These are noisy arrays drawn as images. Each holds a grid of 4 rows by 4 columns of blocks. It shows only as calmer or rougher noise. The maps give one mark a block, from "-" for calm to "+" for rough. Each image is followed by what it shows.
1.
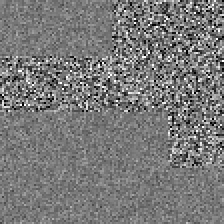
--++
++++
---+
----
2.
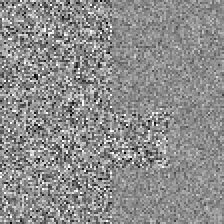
++--
++--
+++-
++--
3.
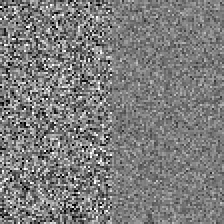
++--
++--
++--
++--
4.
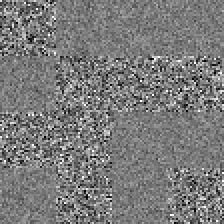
+---
-+++
++--
-+-+
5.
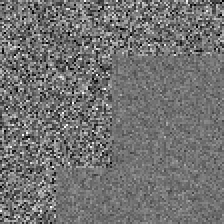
++++
++--
++--
+---
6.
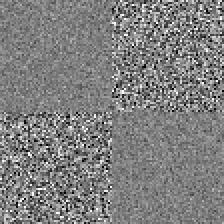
--++
--++
++--
++--
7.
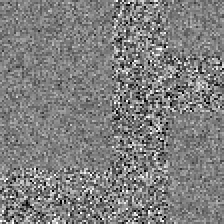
--+-
--++
--+-
+++-
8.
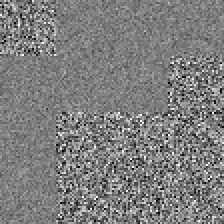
+---
---+
-+++
-+++
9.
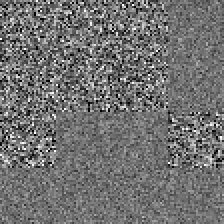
+++-
+++-
+--+
----
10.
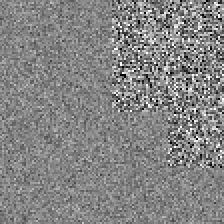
--++
--++
---+
----
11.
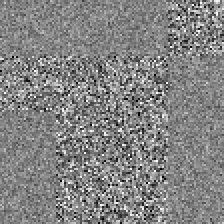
---+
+++-
-++-
-++-
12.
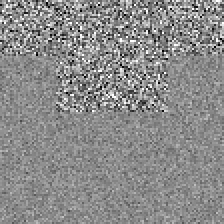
++++
-++-
----
----
